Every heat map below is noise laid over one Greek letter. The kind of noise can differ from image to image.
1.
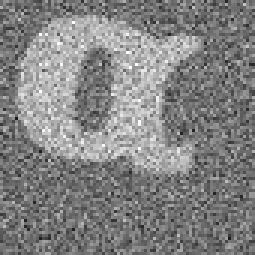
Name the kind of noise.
low rank plus noise
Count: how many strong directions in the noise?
five to eight
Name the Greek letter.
alpha
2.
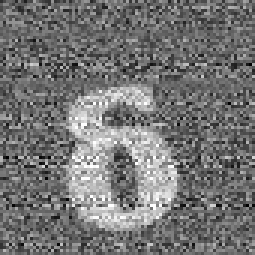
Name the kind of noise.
rows of uneven size
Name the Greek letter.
delta
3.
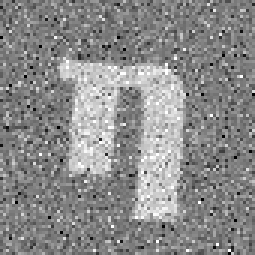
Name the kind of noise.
heavy tails
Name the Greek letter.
eta
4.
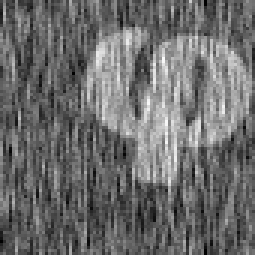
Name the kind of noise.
streaked along the columns
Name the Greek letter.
phi
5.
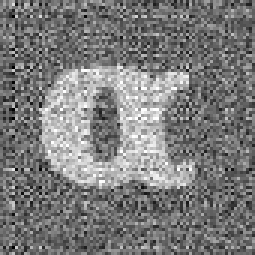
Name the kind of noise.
low rank plus noise
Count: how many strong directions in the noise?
one
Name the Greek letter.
alpha
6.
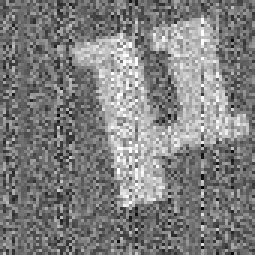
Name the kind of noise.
columns of uneven size
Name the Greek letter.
mu
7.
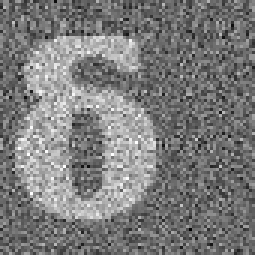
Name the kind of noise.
low rank plus noise
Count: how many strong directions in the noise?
three or four
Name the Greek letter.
delta
